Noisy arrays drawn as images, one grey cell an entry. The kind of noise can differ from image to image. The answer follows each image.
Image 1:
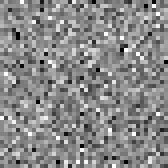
heavy tails
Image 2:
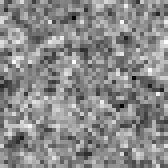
blotchy
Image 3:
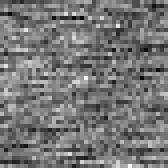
streaked along the rows
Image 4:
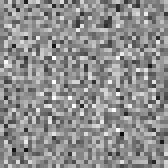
low rank plus noise
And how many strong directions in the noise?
three or four
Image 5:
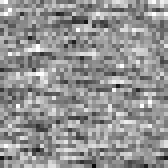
streaked along the rows
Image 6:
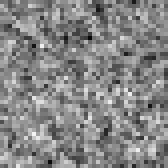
blotchy
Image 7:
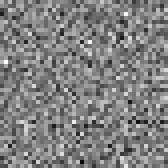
low rank plus noise
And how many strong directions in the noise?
five to eight
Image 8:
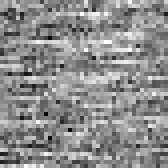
streaked along the rows
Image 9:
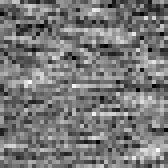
streaked along the rows
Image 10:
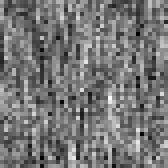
streaked along the columns
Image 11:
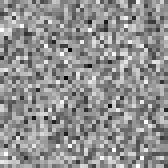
independent entries
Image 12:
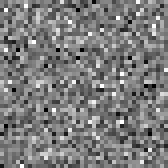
heavy tails
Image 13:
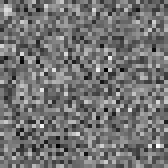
low rank plus noise
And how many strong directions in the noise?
five to eight
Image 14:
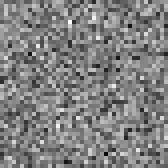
independent entries
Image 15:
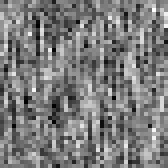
streaked along the columns
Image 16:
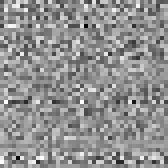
rows of uneven size
